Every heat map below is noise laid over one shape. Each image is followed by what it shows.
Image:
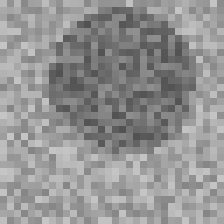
dark disc
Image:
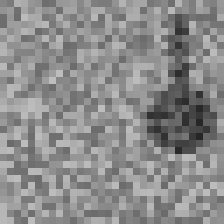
dark lollipop
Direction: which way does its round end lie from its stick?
down
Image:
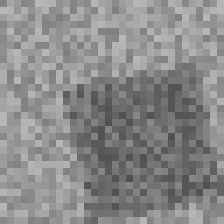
dark square
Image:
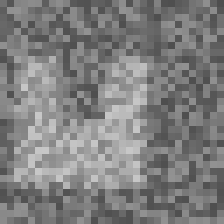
light square with a notch
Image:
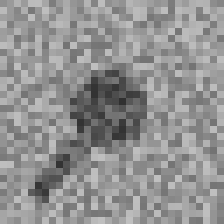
dark lollipop
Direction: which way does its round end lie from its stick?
up and right
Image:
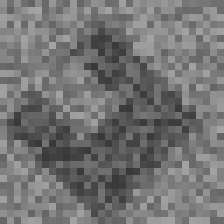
dark square with a notch
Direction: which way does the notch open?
up and left
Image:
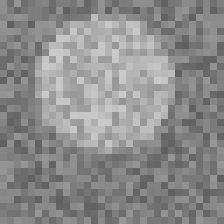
light disc
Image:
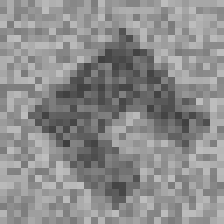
dark square with a notch
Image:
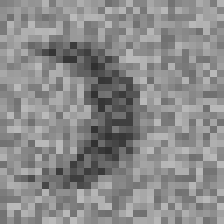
dark crescent
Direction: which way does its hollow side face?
left
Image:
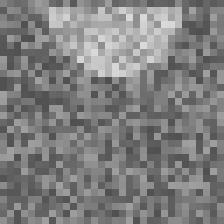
light half disc
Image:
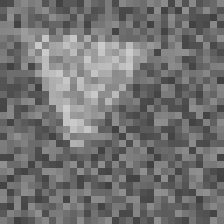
light triangle
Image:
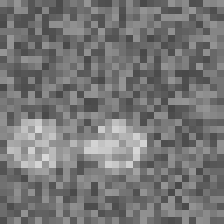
light dumbbell
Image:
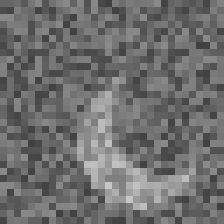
light crescent
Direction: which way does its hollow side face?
up and right
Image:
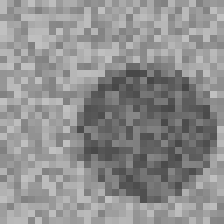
dark disc
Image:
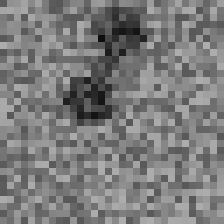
dark dumbbell
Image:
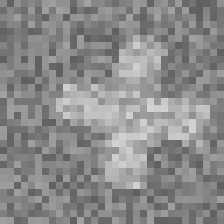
light cross
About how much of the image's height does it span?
two thirds
